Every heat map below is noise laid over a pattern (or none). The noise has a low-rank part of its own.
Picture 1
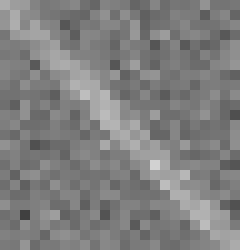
a diagonal band
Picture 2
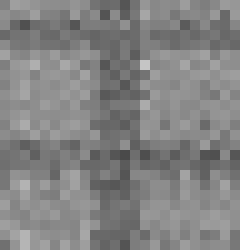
bands of rows crossing bands of columns
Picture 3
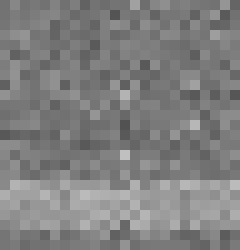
one band of rows
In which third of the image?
bottom
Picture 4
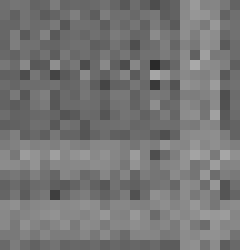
bands of rows crossing bands of columns
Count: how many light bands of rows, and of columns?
2 and 1
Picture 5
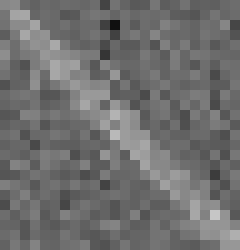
a diagonal band
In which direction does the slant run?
top left to bottom right
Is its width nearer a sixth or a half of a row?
a sixth
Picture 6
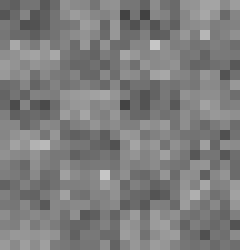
a checkerboard
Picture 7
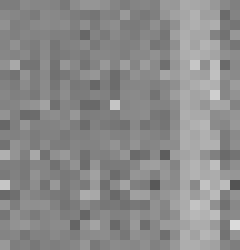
one band of columns
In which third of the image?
right
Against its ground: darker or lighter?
lighter
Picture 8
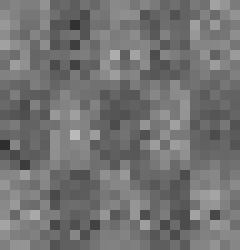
a checkerboard
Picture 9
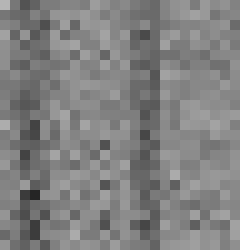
bands of columns
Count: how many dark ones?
2
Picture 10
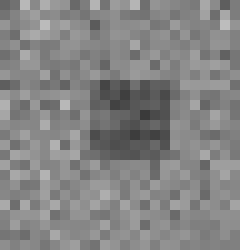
one block
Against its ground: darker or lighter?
darker
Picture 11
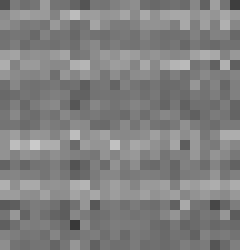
bands of rows
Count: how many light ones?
4
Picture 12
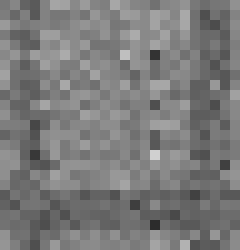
bands of rows crossing bands of columns
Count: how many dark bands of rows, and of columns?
1 and 2
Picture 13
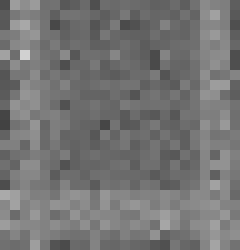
bands of rows crossing bands of columns
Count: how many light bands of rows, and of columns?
1 and 2
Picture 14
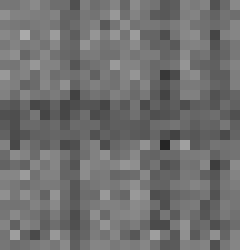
bands of rows crossing bands of columns
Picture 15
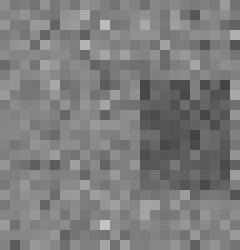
one block
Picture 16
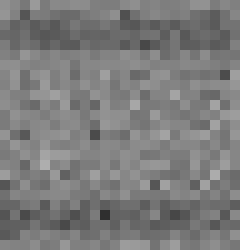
bands of rows
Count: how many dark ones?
2
